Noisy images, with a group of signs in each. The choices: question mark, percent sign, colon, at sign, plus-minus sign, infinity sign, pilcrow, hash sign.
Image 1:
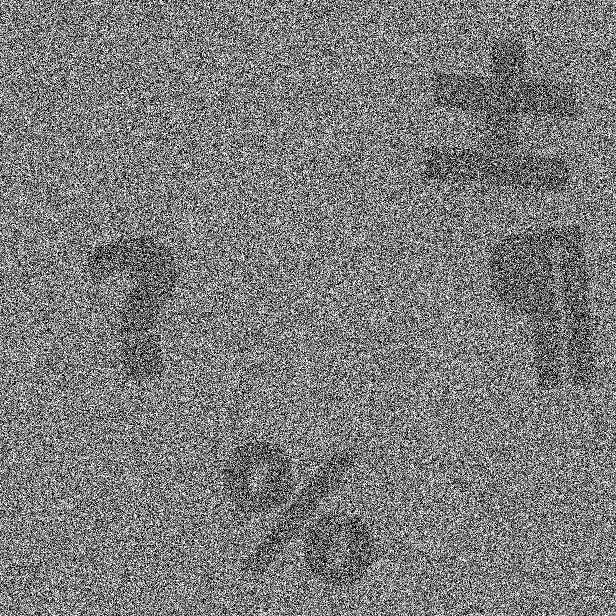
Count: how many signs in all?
4
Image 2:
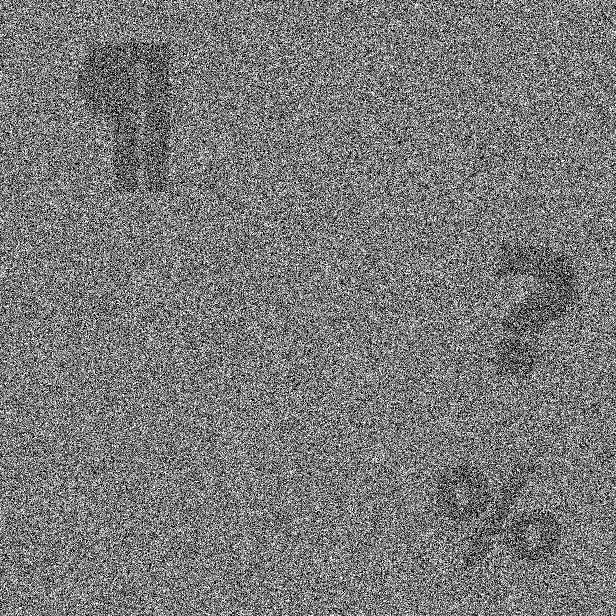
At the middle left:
nothing
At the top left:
pilcrow
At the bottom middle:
nothing
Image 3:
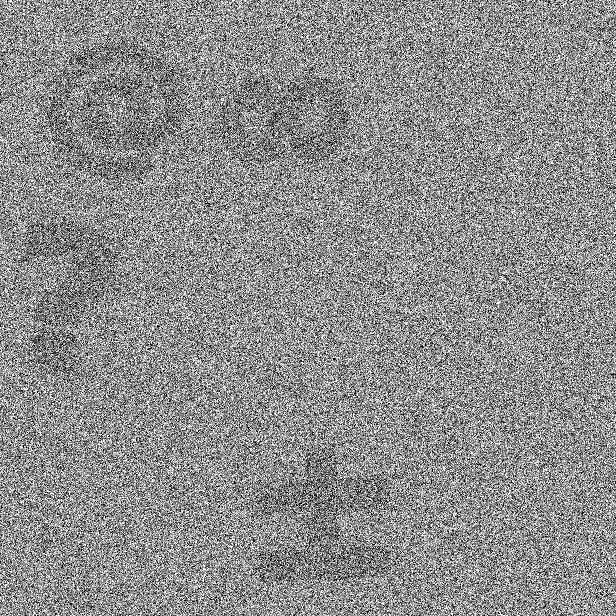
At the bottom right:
nothing
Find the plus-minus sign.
bottom middle
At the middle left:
question mark
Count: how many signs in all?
4
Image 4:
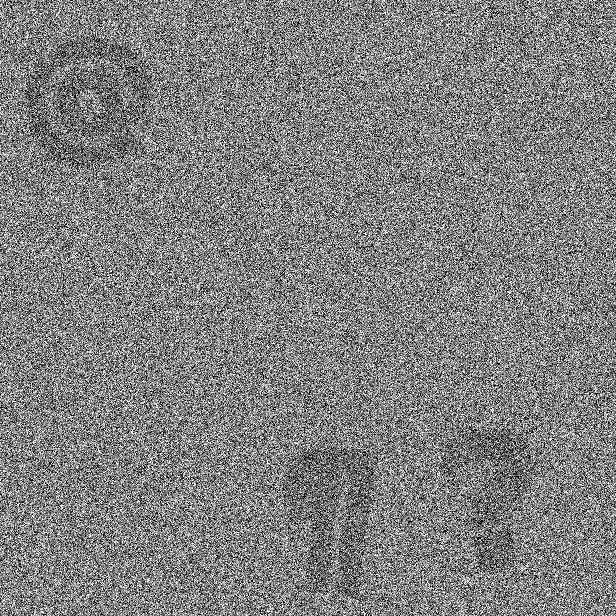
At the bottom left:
nothing
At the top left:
at sign
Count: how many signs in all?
3
